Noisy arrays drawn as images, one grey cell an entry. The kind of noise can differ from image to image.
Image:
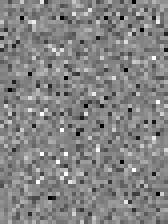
heavy tails
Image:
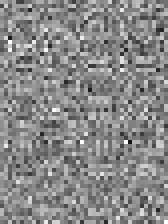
low rank plus noise
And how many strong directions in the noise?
two
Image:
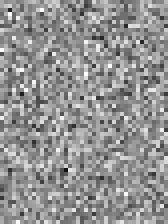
independent entries
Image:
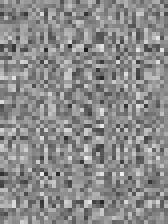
low rank plus noise
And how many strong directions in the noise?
one
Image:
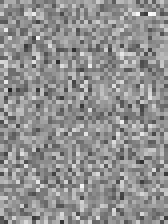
low rank plus noise
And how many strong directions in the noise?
five to eight
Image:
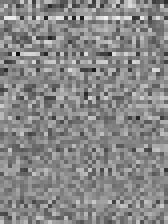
rows of uneven size
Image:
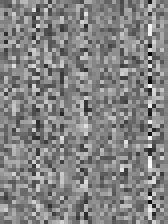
columns of uneven size
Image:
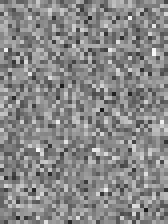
independent entries
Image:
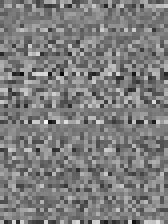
rows of uneven size
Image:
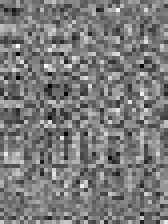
low rank plus noise
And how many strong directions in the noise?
two
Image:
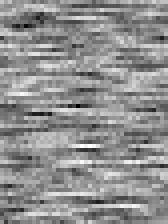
streaked along the rows
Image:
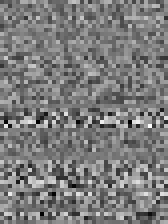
rows of uneven size
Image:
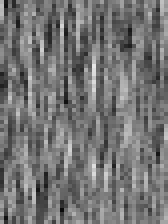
streaked along the columns
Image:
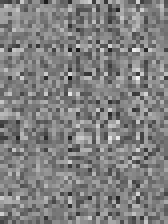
low rank plus noise
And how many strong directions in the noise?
two
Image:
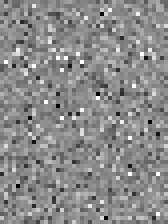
heavy tails
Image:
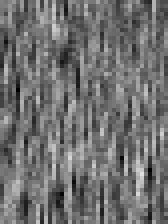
streaked along the columns
